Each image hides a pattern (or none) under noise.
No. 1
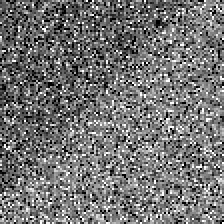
a sharp edge
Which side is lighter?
bottom right
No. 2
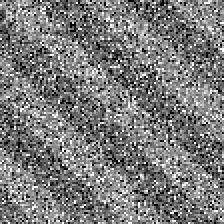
diagonal stripes
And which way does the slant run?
top left to bottom right
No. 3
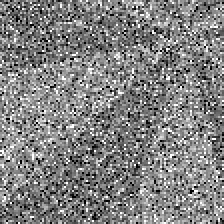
spokes from one point
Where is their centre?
top right
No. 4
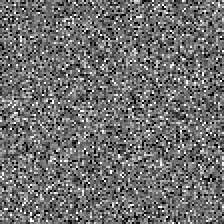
only noise
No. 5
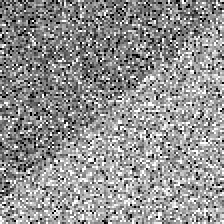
a sharp edge
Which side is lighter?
bottom right
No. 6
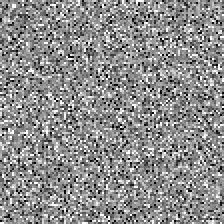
only noise
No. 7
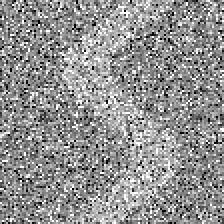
a wavy band
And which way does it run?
top to bottom
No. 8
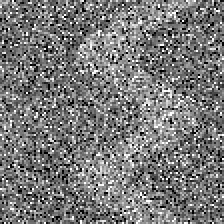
a wavy band
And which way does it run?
top to bottom
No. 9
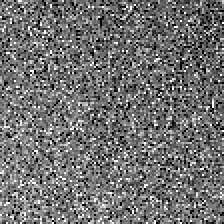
a smooth slope
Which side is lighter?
bottom left
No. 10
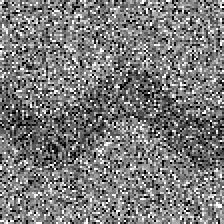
a wavy band
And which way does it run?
left to right
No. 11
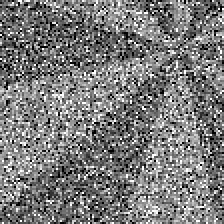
spokes from one point
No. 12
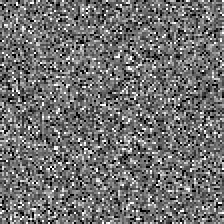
only noise
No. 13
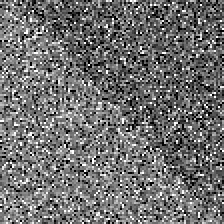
a sharp edge
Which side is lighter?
bottom left
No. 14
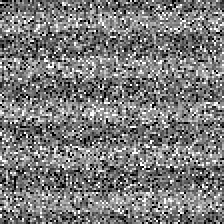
horizontal stripes
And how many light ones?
5
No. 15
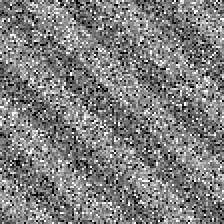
diagonal stripes
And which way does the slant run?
top left to bottom right
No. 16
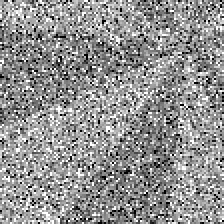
spokes from one point
